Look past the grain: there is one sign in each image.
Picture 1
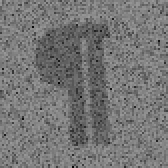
dark pilcrow
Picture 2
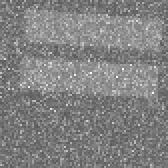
light equals sign
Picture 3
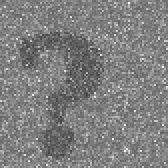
dark question mark
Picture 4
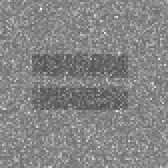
dark equals sign
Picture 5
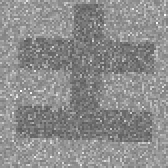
dark plus-minus sign
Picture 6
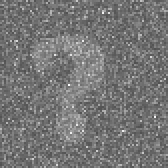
light question mark
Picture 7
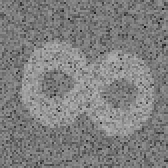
light infinity sign
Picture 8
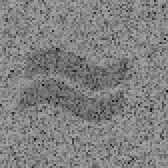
dark approximately sign
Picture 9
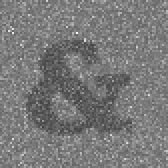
dark ampersand
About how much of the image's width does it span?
two thirds
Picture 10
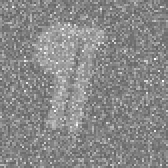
light pilcrow
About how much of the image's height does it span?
two thirds
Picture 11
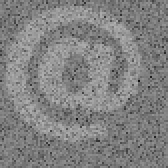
light at sign
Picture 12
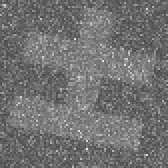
light plus-minus sign
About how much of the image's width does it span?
nearly all
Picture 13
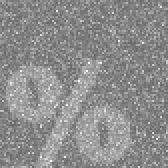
light percent sign
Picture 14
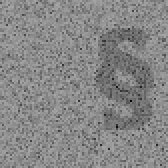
dark section sign
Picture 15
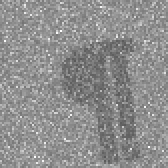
dark pilcrow
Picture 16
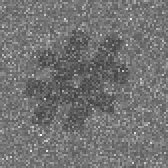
dark hash sign
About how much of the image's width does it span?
two thirds
